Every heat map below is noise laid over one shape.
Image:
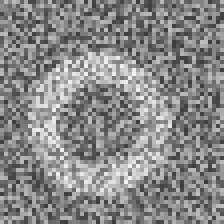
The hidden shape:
ring
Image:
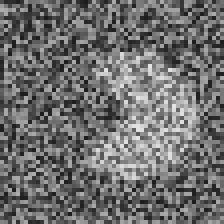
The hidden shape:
disc with a wedge cut out
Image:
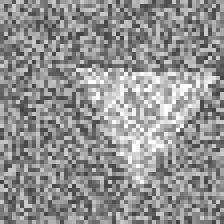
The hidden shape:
triangle
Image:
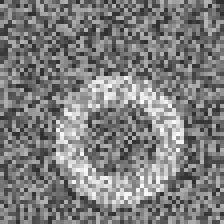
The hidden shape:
ring
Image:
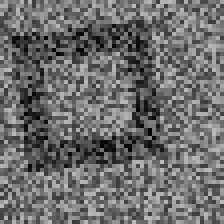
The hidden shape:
square frame
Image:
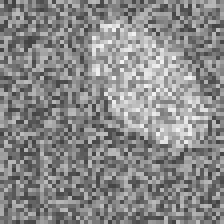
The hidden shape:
ellipse
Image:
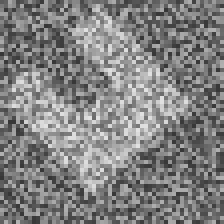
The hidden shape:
square with a notch
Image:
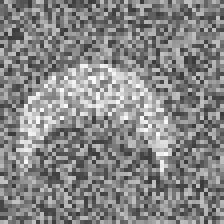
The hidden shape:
crescent
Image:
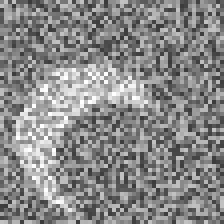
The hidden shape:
crescent
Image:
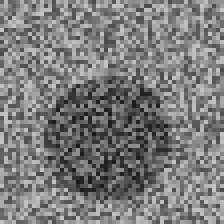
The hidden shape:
disc
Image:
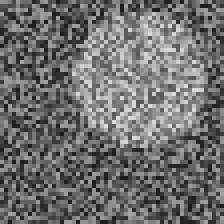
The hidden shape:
disc
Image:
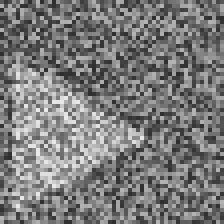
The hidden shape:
triangle
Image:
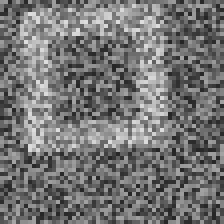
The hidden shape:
square frame
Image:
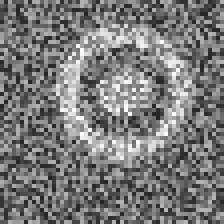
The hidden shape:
bullseye
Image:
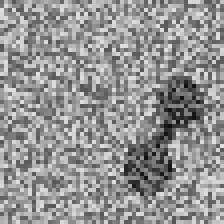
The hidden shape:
dumbbell
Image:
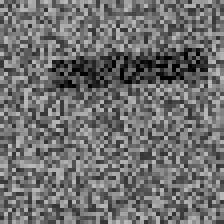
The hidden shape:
bar
